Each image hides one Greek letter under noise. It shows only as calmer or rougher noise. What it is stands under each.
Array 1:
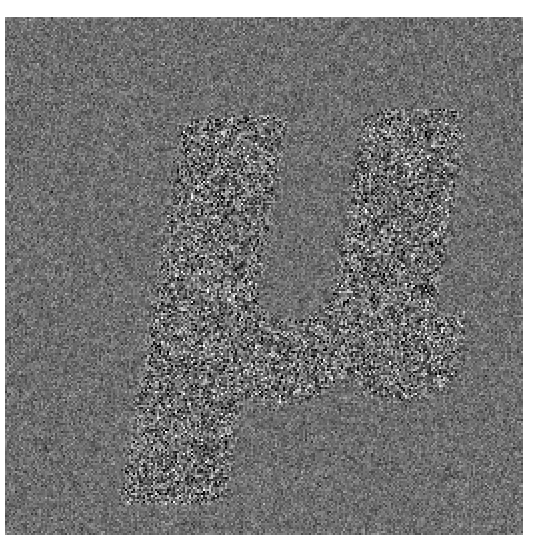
mu
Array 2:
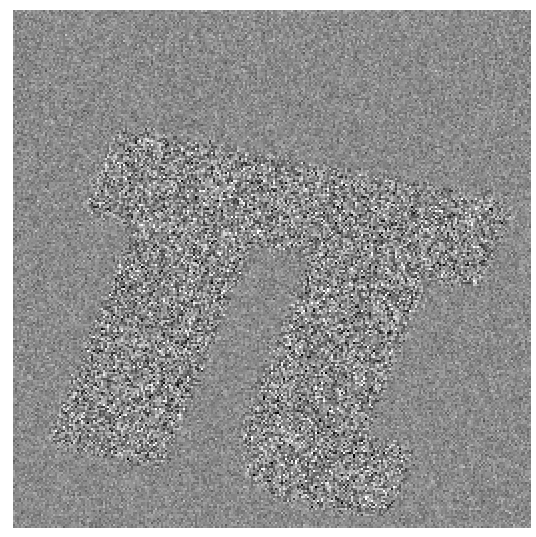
pi
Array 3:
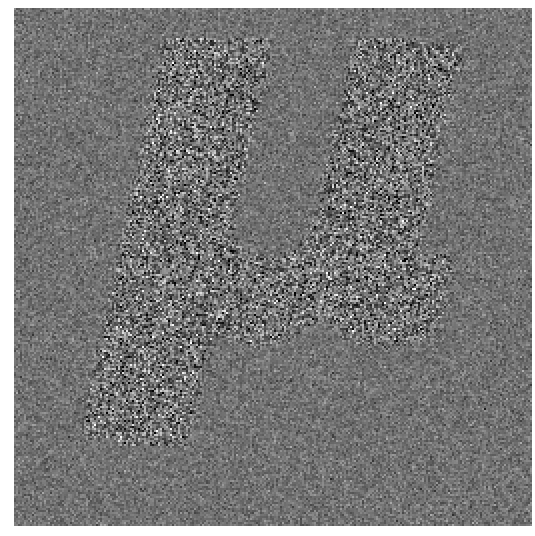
mu
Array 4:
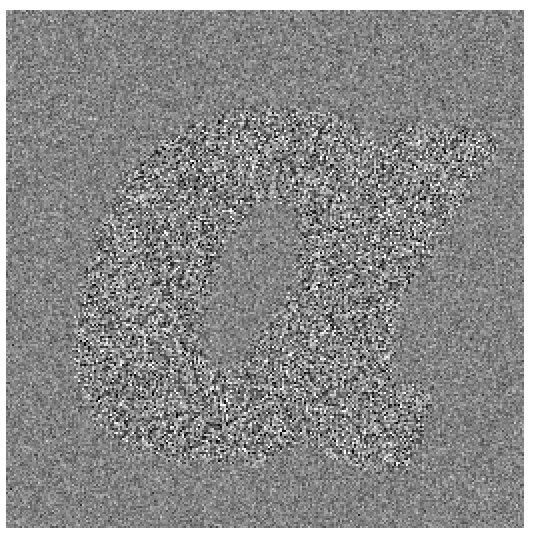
alpha
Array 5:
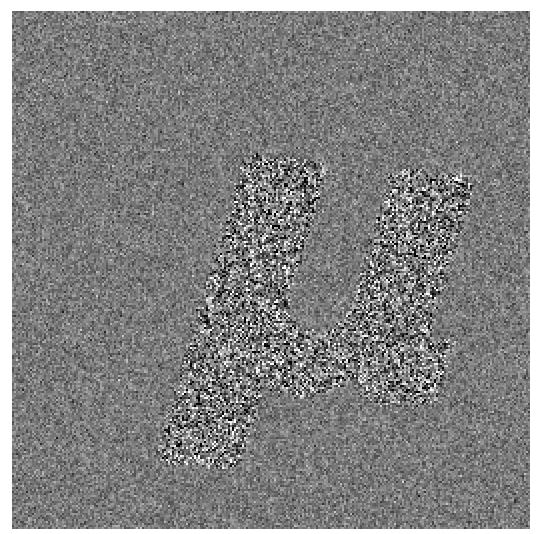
mu
